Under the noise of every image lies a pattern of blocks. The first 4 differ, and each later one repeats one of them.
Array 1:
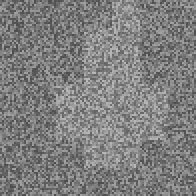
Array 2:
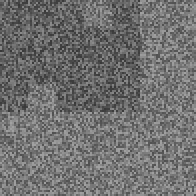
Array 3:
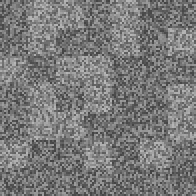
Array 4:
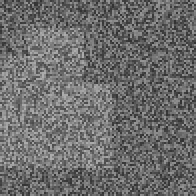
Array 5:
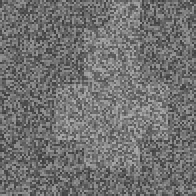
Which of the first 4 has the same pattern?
1
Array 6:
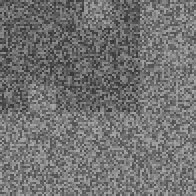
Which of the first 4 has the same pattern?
2
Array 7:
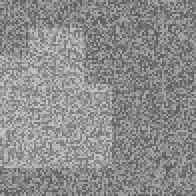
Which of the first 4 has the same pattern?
4
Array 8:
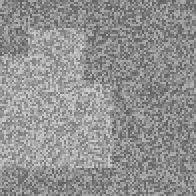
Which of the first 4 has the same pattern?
4
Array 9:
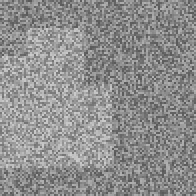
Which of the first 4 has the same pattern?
4
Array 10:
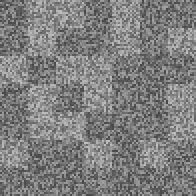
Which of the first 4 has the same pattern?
3
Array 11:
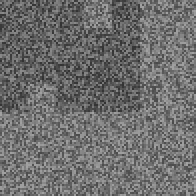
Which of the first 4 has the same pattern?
2
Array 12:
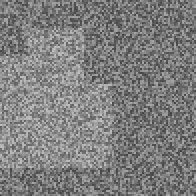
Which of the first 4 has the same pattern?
4
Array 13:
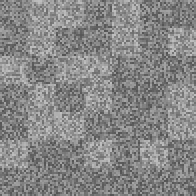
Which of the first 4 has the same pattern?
3
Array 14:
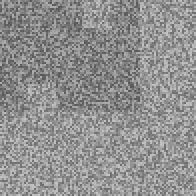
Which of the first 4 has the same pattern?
2
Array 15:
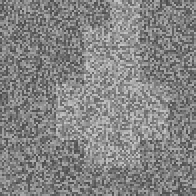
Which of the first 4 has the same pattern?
1
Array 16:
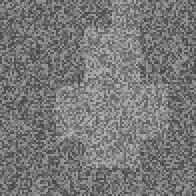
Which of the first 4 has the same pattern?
1
